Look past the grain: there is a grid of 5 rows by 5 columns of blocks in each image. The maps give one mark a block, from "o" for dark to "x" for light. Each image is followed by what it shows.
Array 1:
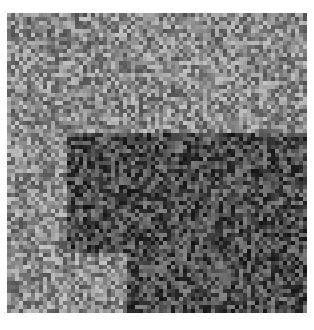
x x x x x
x x x x x
x o o o o
x o o o o
x x o o o
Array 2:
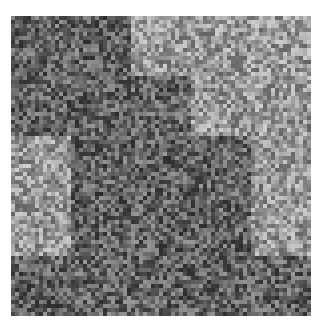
o o x x x
o o o x x
x o o o x
x o o o x
o o o o o
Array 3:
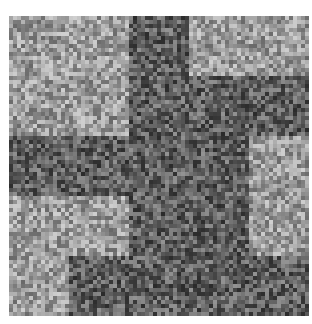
x x o x x
x x o o o
o o o o x
x x o o x
x o o o o
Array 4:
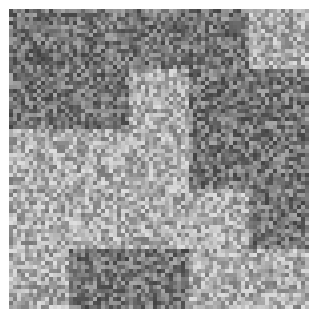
o o o o x
o o x o o
x x x o o
x x x x o
x o o x x
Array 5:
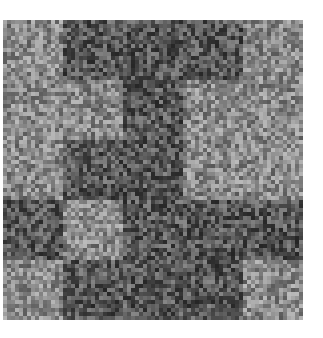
x o o o x
x x o x x
x o o x x
o x o o o
x o o o x
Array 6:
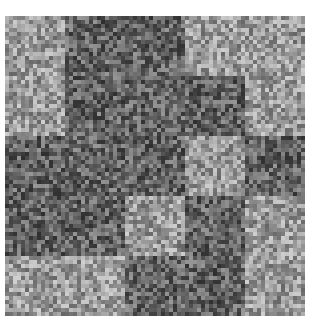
x o o x x
x o o o x
o o o x o
o o x o x
x x o o x
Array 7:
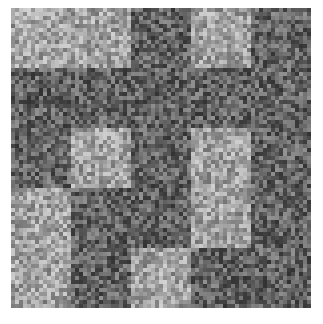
x x o x o
o o o o o
o x o x o
x o o x o
x o x o o
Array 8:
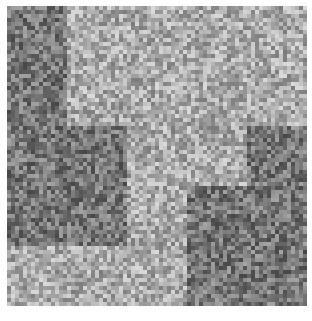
o x x x x
o x x x x
o o x x o
o o x o o
x x x o o
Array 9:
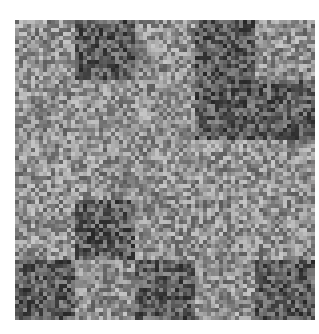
x o x o x
x x x o o
x x x x x
x o x x x
o x o x o
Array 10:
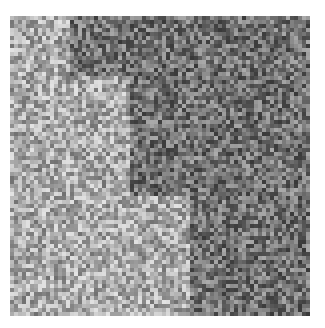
x o o o o
x x o o o
x x o o o
x x x o o
x x x o o
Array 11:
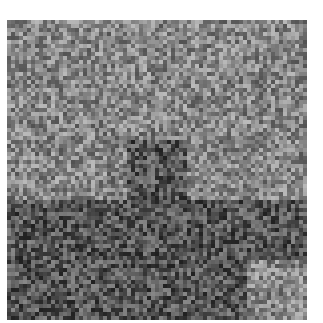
x x x x x
x x x x x
x x o x x
o o o o o
o o o o x
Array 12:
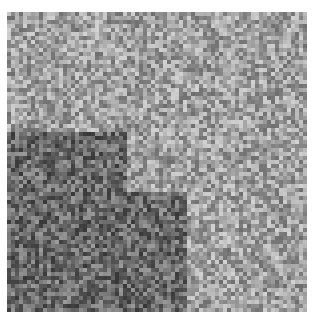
x x x x x
x x x x x
o o x x x
o o o x x
o o o x x
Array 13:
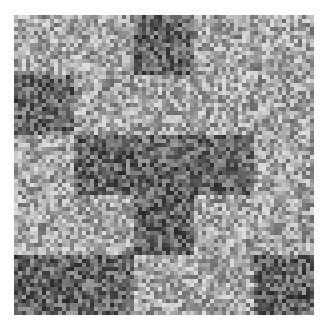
x x o x x
o x x x x
x o o o x
x x o x x
o o x x o
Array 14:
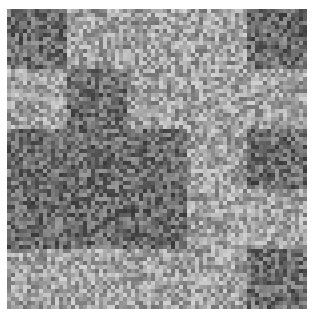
o x x x o
x o x x x
o o o x o
o o o x x
x x x x o
